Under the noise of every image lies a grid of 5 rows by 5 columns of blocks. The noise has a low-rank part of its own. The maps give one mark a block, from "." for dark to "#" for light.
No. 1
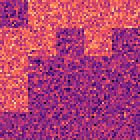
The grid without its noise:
. # # # #
# # . # .
# . . . .
# . . . .
. . . . .
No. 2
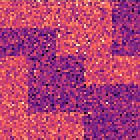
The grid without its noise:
# # # # .
. . # # .
# . . # #
# . . . .
# # # . .
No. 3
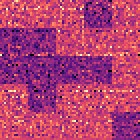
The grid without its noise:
# # # . #
. . # # #
. . . . #
# . # # #
# # # # .
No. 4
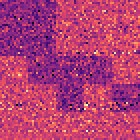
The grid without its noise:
. . # # #
. . # # #
# . . . #
# # . # .
# # # # #
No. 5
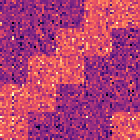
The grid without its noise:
. . . # #
. . # # .
. # # . .
# # . . .
# . . . #
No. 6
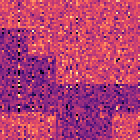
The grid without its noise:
# # # # #
. # # # #
. . # # #
. . . . .
# # . . #
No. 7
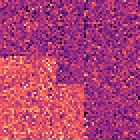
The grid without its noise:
. . . . .
. . . . .
# # . . .
# # # . .
# # # . .
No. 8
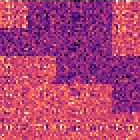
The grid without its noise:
# . . . #
. . . . #
# # . . .
# # # # .
# # # # #
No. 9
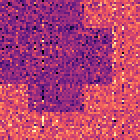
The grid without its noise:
. . . # #
. . . . #
. . . . #
# . . # #
# # # # #
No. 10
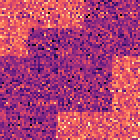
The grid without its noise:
# # # . .
# . . . .
. . . . #
. . . . #
. . # # #
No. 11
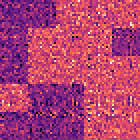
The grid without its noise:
. . # # #
. # # # .
. # # # #
# . . # #
. . . # #
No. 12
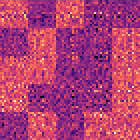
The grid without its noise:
# . # . .
. # . . #
# # . . #
# . . . #
. # . # #
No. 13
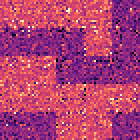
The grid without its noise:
# # # # .
. . . # .
# # . . .
# # # # #
. . # # .
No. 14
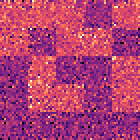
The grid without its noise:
# # # . #
# . # # .
. # . . #
. # # . #
. . . . .
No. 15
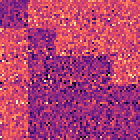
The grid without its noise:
. # # # #
# . # # #
# . . . #
# . . . .
# . . . .
